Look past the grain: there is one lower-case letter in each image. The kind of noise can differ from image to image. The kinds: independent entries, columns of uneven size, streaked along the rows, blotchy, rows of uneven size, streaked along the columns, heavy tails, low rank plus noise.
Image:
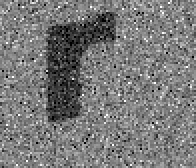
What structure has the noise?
heavy tails
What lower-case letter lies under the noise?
r
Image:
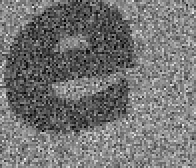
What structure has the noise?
independent entries
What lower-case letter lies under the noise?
e
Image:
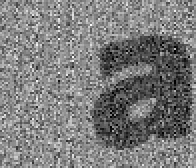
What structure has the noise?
columns of uneven size
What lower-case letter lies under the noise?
a
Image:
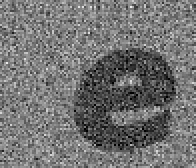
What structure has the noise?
low rank plus noise
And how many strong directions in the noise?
two
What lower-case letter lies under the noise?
e
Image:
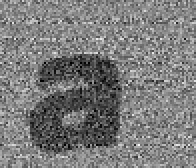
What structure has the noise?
rows of uneven size
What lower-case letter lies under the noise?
a
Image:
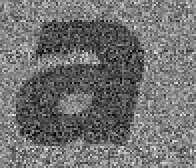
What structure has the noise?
rows of uneven size
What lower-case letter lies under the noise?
a
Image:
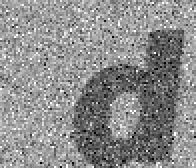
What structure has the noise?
heavy tails
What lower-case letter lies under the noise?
d
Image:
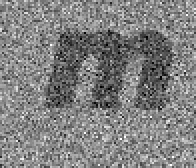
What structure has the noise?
low rank plus noise
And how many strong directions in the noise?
two
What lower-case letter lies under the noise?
m
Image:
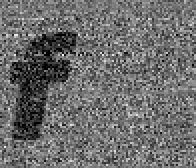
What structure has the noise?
rows of uneven size
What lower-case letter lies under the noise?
f
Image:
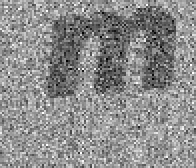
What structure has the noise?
low rank plus noise
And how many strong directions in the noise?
five to eight
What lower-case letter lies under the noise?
m
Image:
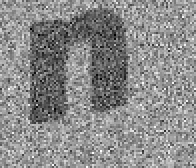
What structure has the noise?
low rank plus noise
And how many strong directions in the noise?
two
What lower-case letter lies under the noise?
n
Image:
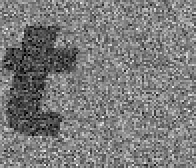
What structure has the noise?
low rank plus noise
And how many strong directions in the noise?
two
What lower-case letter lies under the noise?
t
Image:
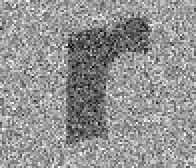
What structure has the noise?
independent entries
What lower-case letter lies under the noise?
r
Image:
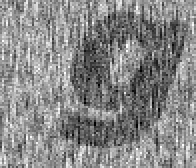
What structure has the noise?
streaked along the columns
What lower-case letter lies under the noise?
g
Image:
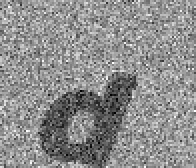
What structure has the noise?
independent entries
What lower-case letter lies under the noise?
d
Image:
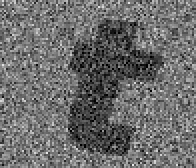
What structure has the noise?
low rank plus noise
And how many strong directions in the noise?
three or four
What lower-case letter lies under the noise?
t
